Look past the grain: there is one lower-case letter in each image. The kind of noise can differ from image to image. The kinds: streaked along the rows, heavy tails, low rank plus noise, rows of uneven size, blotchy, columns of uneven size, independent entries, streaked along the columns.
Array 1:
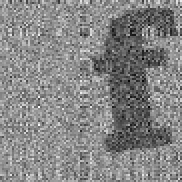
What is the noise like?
low rank plus noise
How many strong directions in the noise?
one
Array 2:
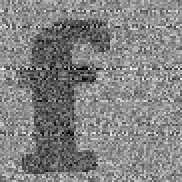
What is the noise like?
rows of uneven size
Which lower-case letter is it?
f
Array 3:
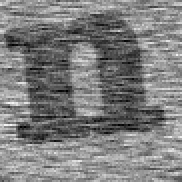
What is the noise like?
streaked along the rows
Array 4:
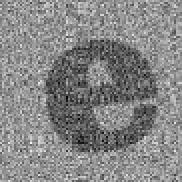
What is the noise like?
low rank plus noise
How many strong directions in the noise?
two
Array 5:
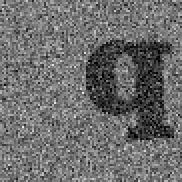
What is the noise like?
independent entries
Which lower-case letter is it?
q
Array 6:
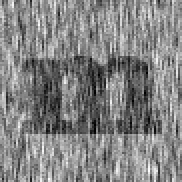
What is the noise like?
streaked along the columns
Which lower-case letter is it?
m
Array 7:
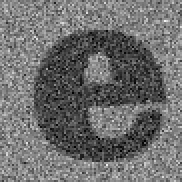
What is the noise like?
independent entries
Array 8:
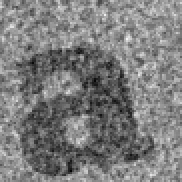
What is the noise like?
blotchy
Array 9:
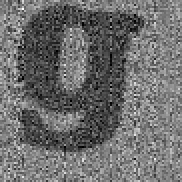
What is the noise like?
columns of uneven size
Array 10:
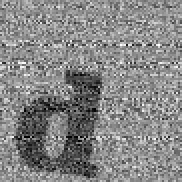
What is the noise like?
rows of uneven size
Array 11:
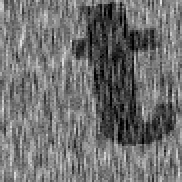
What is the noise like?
streaked along the columns
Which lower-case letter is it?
t
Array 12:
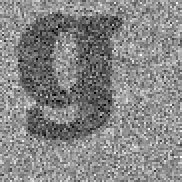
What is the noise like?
independent entries
